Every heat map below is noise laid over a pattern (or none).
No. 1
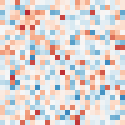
only noise
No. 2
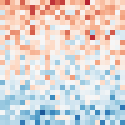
a smooth slope
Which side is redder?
top
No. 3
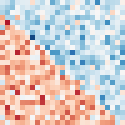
a sharp edge
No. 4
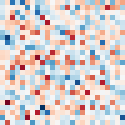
only noise
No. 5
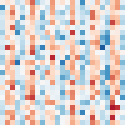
vertical stripes
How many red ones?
6
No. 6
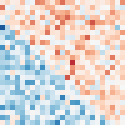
a sharp edge
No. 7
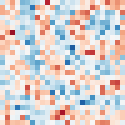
rings round one point
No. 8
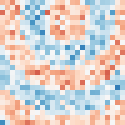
rings round one point
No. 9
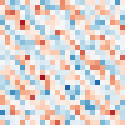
diagonal stripes
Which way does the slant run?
top left to bottom right
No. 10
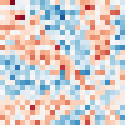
spokes from one point
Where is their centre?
bottom right
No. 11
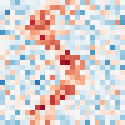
a wavy band
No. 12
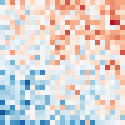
a smooth slope
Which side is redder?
top right
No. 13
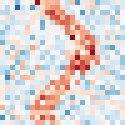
a wavy band
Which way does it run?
top to bottom
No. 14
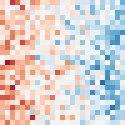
a smooth slope
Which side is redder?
left
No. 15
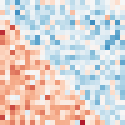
a sharp edge
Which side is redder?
bottom left
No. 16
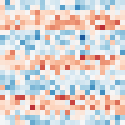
horizontal stripes
